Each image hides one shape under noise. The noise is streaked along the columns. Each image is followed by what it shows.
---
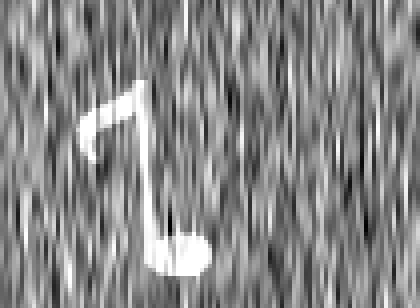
musical note
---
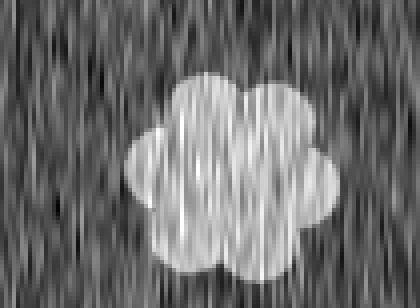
flower
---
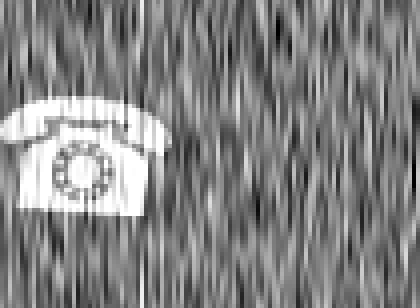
telephone
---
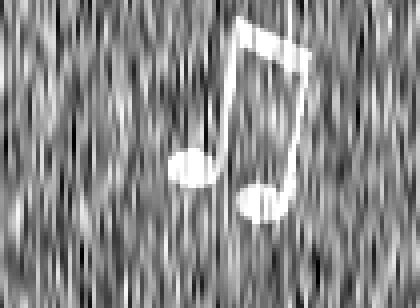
pair of musical notes
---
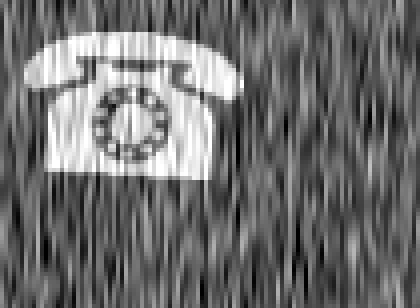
telephone
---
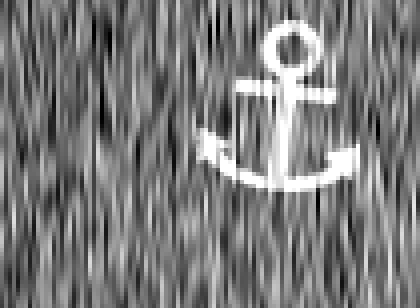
anchor
